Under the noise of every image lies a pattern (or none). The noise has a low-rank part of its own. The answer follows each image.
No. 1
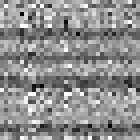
bands of rows
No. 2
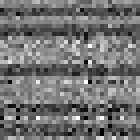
bands of rows
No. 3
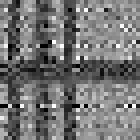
bands of rows crossing bands of columns
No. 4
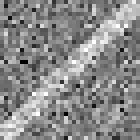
a diagonal band
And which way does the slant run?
bottom left to top right
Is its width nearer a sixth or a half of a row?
a sixth
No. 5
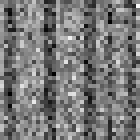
bands of columns
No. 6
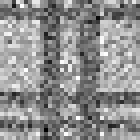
bands of rows crossing bands of columns
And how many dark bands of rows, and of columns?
3 and 2
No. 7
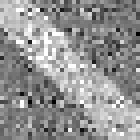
a diagonal band
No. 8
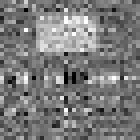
one block
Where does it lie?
top middle
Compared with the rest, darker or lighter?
lighter
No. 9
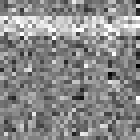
one band of rows
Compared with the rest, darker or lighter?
lighter
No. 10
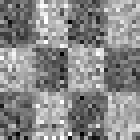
a checkerboard
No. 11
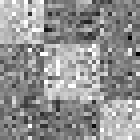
blocks along the diagonal
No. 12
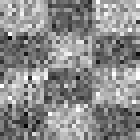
a checkerboard
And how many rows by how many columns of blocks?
4 by 3
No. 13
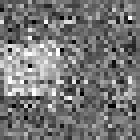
one block
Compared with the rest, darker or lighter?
lighter
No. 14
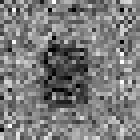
one block
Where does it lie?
centre
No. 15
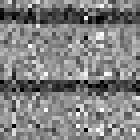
bands of rows
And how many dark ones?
2
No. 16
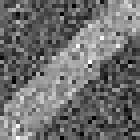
a diagonal band
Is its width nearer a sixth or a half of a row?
a half
